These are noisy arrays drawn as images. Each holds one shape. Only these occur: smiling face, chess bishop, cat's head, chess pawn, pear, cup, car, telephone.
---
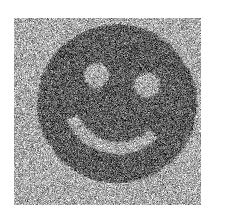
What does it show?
dark smiling face
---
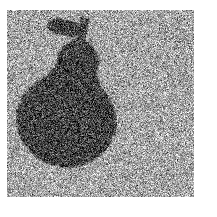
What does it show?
dark pear
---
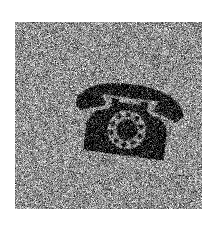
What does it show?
dark telephone
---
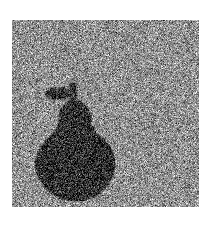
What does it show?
dark pear
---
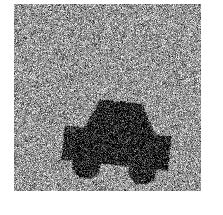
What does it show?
dark car
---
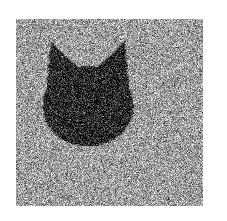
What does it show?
dark cat's head
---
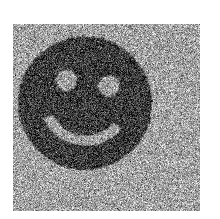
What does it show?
dark smiling face
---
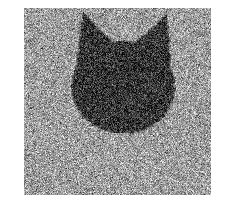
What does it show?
dark cat's head
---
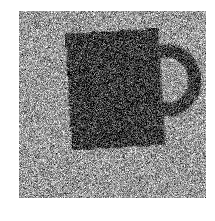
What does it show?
dark cup
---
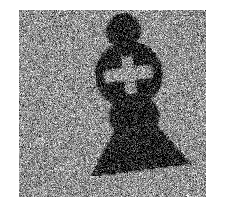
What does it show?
dark chess bishop
